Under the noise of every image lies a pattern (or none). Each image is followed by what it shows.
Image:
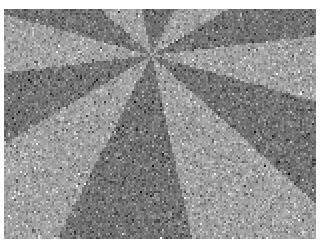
spokes from one point
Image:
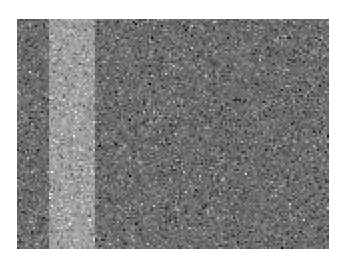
one vertical stripe
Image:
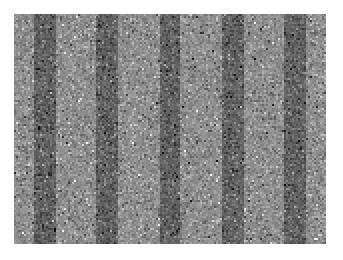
vertical stripes
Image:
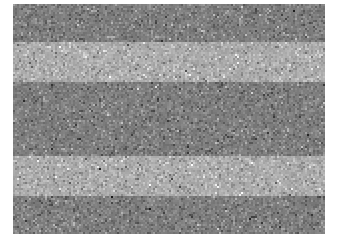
horizontal stripes
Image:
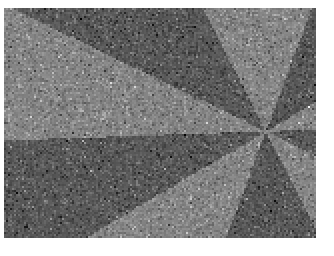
spokes from one point
